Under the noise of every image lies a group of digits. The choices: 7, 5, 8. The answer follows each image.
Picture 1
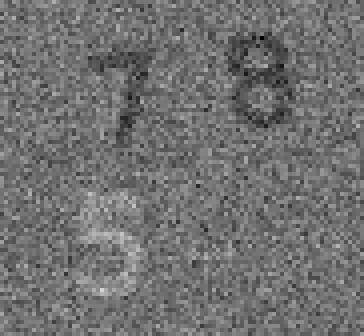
top left: dark 7; top right: dark 8; bottom left: light 5
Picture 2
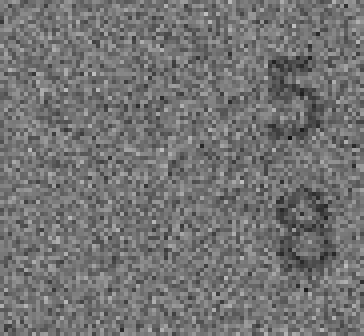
top right: dark 5; bottom right: dark 8
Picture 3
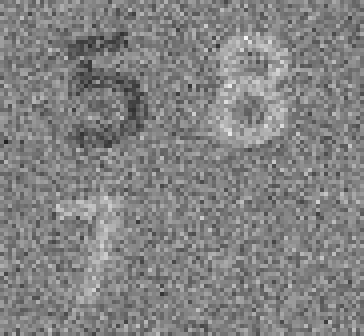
top left: dark 5; top right: light 8; bottom left: light 7
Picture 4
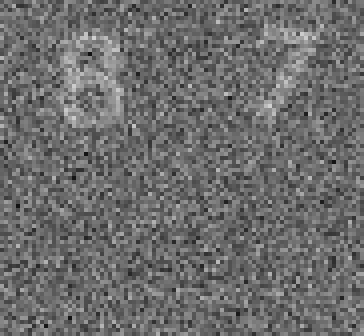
top left: light 8; top right: light 7
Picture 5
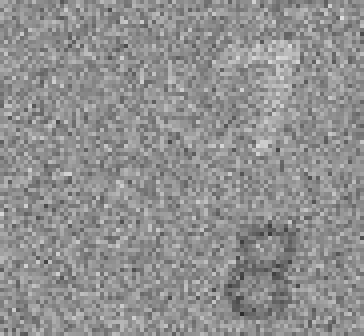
top right: light 7; bottom right: dark 8
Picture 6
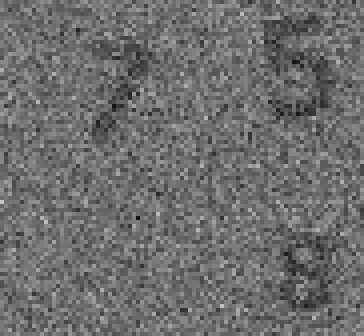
top left: dark 7; top right: dark 5; bottom right: dark 8
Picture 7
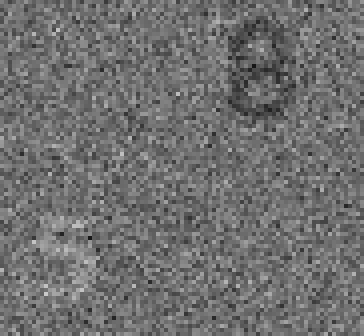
top right: dark 8; bottom left: light 5
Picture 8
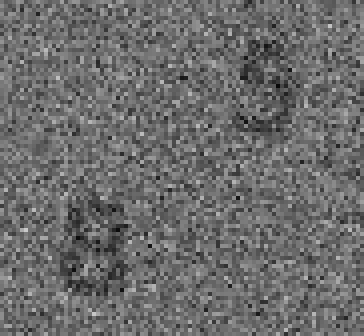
top right: dark 5; bottom left: dark 8
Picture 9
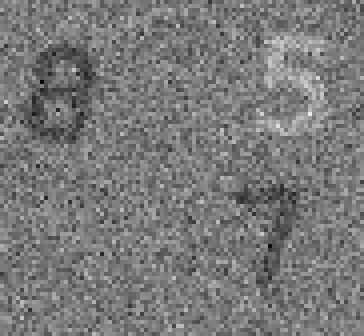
top left: dark 8; top right: light 5; bottom right: dark 7
